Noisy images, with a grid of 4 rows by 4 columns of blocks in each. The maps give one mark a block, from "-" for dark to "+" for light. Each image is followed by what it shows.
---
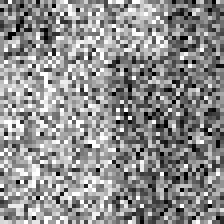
-++-
++--
++--
++--
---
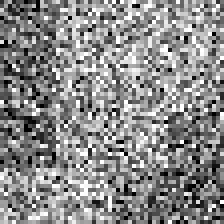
-+++
-+++
-++-
++--
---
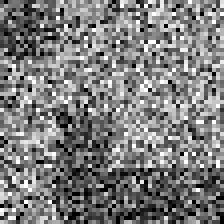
-+++
++++
+-++
+---
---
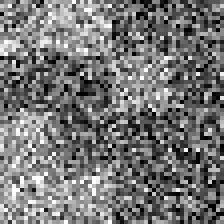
++--
--+-
+---
++--
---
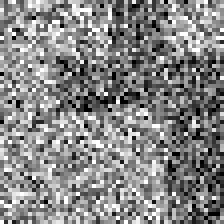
++-+
+---
+++-
+++-
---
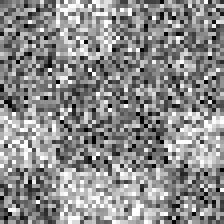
-+--
----
+--+
-++-
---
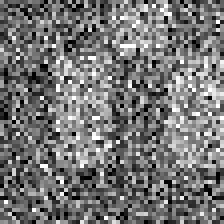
--+-
-+-+
-+-+
----
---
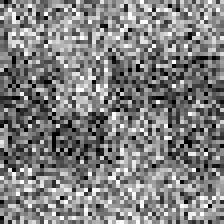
++++
-+--
--+-
++++
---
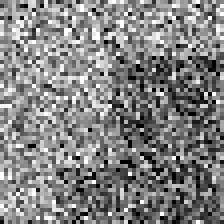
++++
++--
++--
+---
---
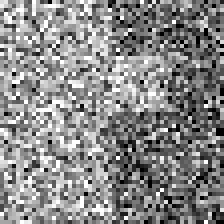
++--
+++-
++--
++--
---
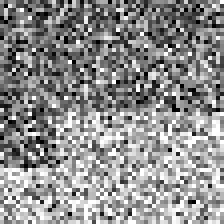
----
----
-+++
++++
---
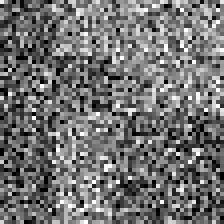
-+++
--++
-+--
-+--
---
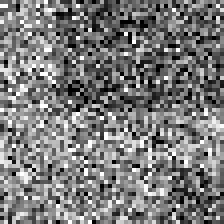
+---
+---
++++
+++-
